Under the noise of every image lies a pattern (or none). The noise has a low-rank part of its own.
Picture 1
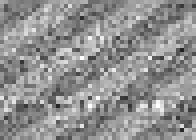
diagonal stripes
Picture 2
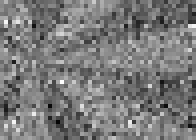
spokes from one point
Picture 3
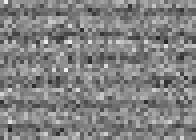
horizontal stripes
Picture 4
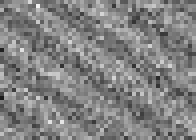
diagonal stripes
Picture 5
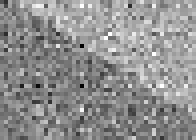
a sharp edge
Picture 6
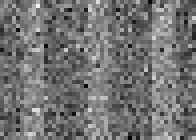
vertical stripes
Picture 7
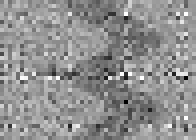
a wavy band
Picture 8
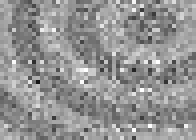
rings round one point
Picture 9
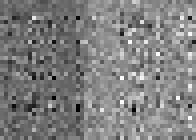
a sharp edge
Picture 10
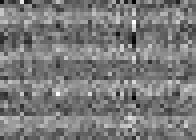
horizontal stripes
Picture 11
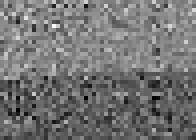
a sharp edge
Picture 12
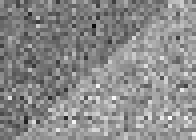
a sharp edge
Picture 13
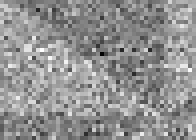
spokes from one point
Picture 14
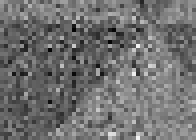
spokes from one point
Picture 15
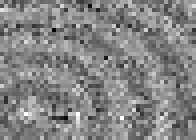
rings round one point
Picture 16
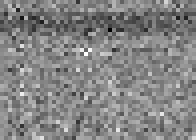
one horizontal stripe
